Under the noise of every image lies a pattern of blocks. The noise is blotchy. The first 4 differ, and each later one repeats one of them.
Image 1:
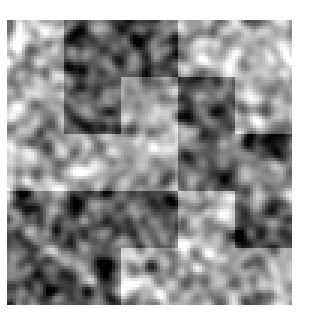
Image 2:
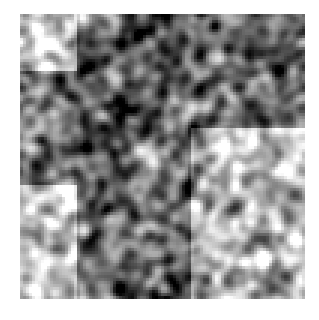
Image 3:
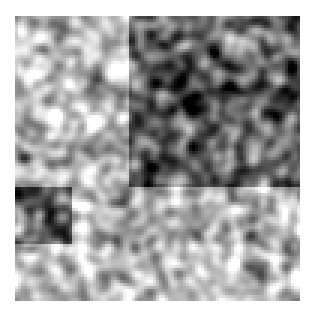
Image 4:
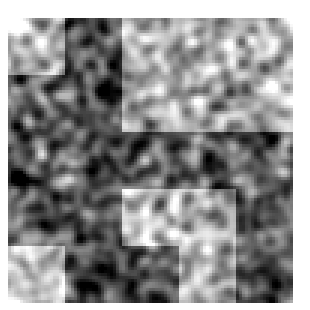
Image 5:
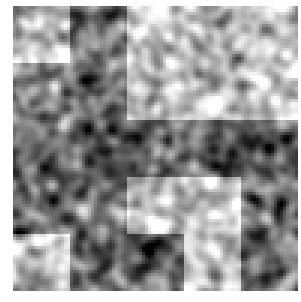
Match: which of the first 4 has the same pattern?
4
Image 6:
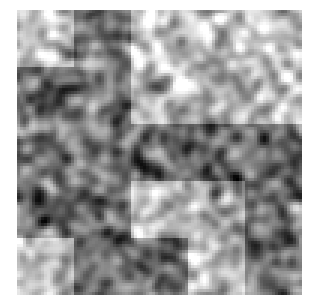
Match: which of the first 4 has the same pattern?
4
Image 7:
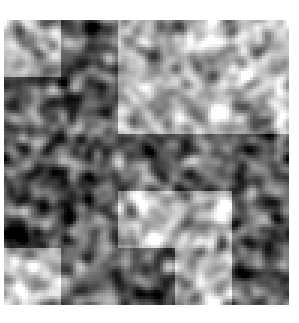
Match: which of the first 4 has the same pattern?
4
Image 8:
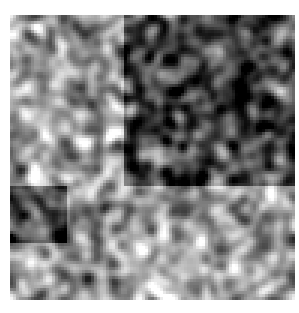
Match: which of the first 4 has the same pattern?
3
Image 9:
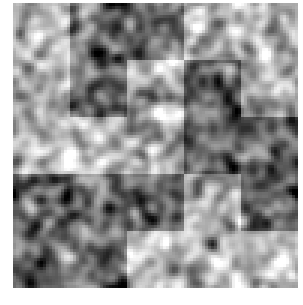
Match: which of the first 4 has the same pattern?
1
